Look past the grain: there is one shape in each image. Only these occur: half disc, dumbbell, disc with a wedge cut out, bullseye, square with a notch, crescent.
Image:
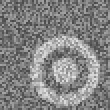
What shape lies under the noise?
bullseye
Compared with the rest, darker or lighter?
lighter
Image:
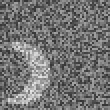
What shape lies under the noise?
crescent
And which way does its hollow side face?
left
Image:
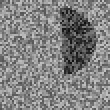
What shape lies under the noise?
half disc
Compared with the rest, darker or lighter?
darker
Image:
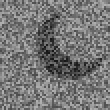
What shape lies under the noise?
crescent
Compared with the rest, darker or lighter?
darker
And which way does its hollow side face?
up and right
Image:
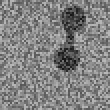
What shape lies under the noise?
dumbbell
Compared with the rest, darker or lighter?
darker
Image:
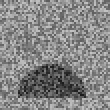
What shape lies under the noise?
half disc
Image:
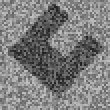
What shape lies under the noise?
square with a notch
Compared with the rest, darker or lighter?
darker
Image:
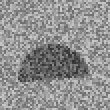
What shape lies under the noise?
half disc
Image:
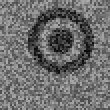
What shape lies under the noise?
bullseye
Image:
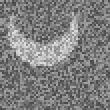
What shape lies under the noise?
crescent
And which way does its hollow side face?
up
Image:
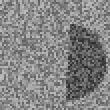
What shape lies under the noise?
half disc
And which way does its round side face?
right
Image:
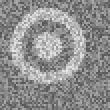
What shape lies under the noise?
bullseye
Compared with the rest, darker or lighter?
lighter
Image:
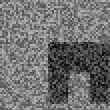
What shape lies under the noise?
square with a notch
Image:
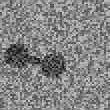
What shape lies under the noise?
dumbbell
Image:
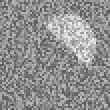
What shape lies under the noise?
half disc
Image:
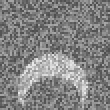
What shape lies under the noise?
crescent
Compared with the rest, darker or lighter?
lighter
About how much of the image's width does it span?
two thirds
